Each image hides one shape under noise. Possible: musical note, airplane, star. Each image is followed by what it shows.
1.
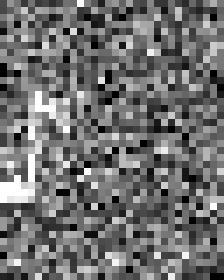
musical note
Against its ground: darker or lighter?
lighter
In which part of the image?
middle left
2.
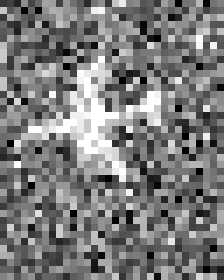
airplane
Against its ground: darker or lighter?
lighter
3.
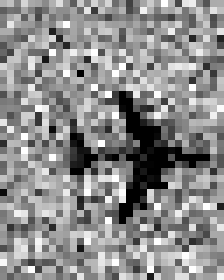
airplane
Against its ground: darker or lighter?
darker
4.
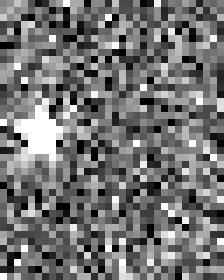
star
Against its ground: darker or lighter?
lighter
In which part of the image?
middle left
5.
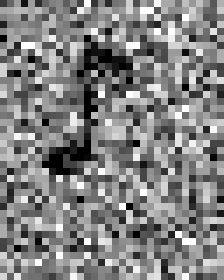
musical note
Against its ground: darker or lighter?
darker
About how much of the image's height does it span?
half
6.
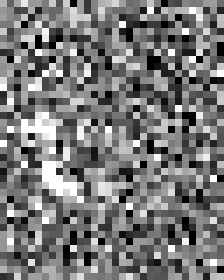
musical note
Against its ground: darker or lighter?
lighter
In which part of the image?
middle left
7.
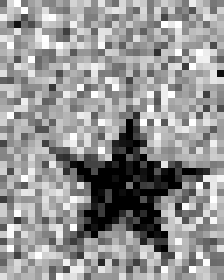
star
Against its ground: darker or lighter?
darker
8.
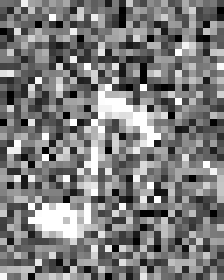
musical note
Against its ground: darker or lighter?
lighter
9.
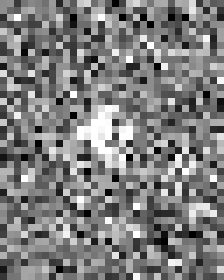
airplane
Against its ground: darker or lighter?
lighter
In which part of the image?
centre
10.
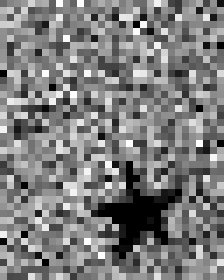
star
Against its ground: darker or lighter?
darker
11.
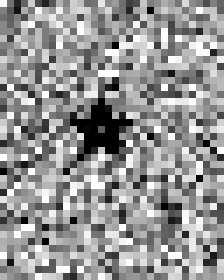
star
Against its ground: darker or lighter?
darker
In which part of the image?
centre
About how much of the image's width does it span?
a third
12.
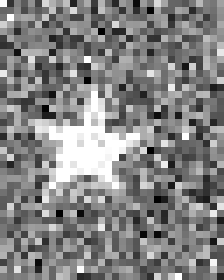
star
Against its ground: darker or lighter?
lighter
